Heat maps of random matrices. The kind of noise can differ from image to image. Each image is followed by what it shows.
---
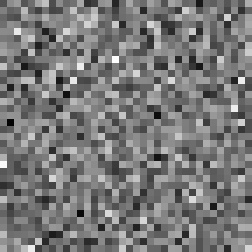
independent entries
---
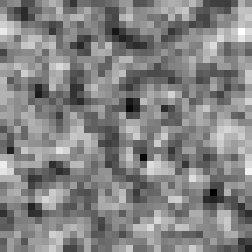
blotchy
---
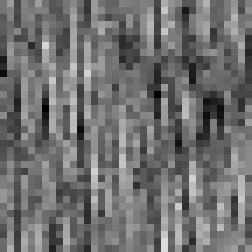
streaked along the columns
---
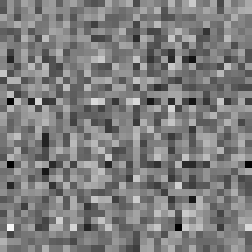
low rank plus noise
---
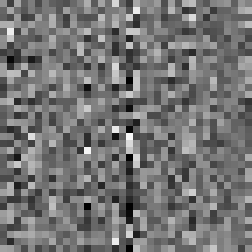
columns of uneven size
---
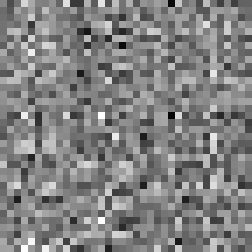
low rank plus noise
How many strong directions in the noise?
three or four
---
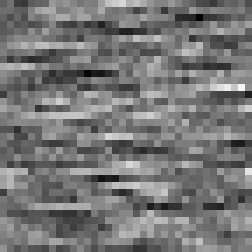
streaked along the rows
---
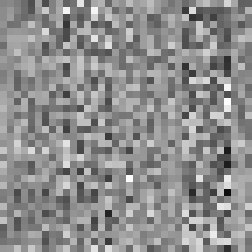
columns of uneven size
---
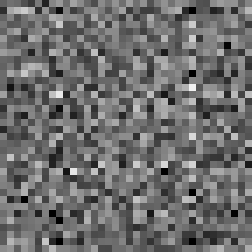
low rank plus noise
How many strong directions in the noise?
two
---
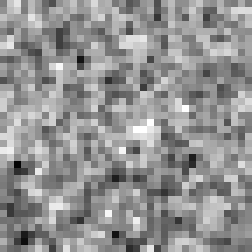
blotchy
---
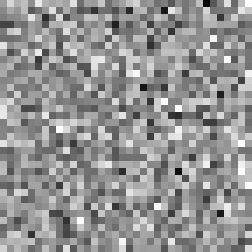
independent entries
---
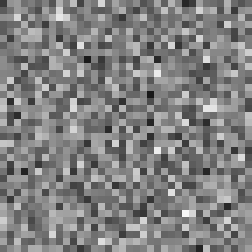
independent entries
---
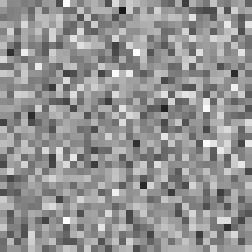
independent entries
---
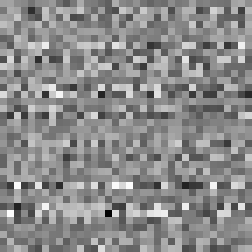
rows of uneven size
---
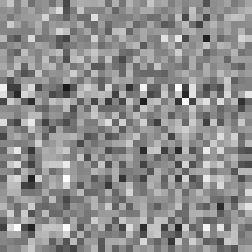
low rank plus noise
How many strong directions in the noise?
one
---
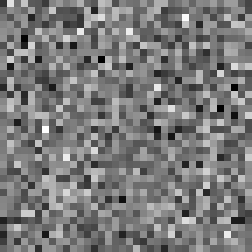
independent entries
